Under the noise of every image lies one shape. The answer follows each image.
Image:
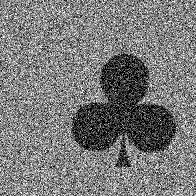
dark club
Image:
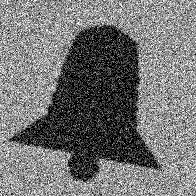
dark bell
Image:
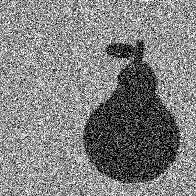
dark pear
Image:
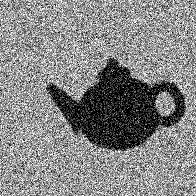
dark teapot
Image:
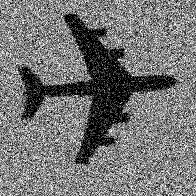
dark airplane
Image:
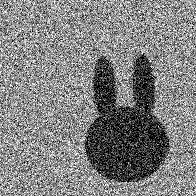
dark rabbit's head
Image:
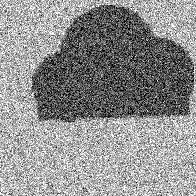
dark cloud
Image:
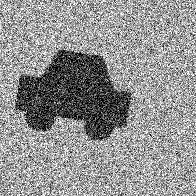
dark car
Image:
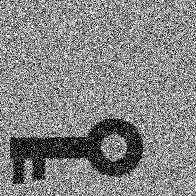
dark key
